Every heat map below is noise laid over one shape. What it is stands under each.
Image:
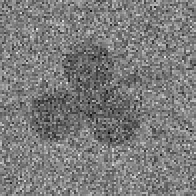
club
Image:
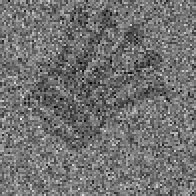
chess queen
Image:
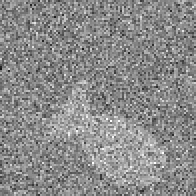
fish
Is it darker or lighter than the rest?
lighter
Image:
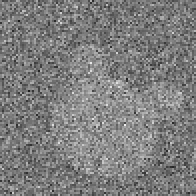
bear's head
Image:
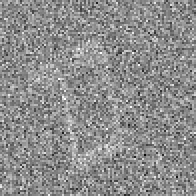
pair of musical notes
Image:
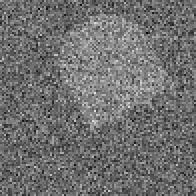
ghost
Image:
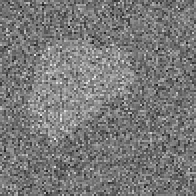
cloud
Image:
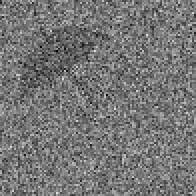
umbrella
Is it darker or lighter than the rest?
darker
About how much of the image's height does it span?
half
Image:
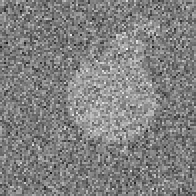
pear
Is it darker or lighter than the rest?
lighter
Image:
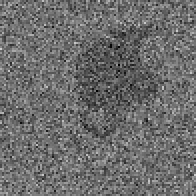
teapot
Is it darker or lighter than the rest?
darker
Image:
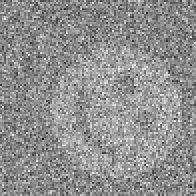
smiling face
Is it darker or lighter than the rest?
lighter
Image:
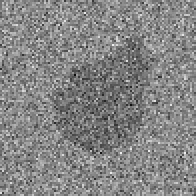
light bulb
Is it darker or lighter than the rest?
darker
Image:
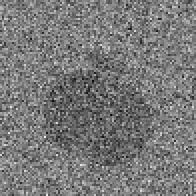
apple
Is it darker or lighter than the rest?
darker
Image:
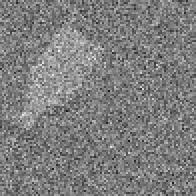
bottle
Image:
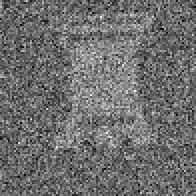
chess rook
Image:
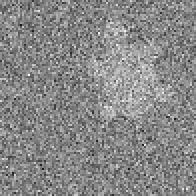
turtle
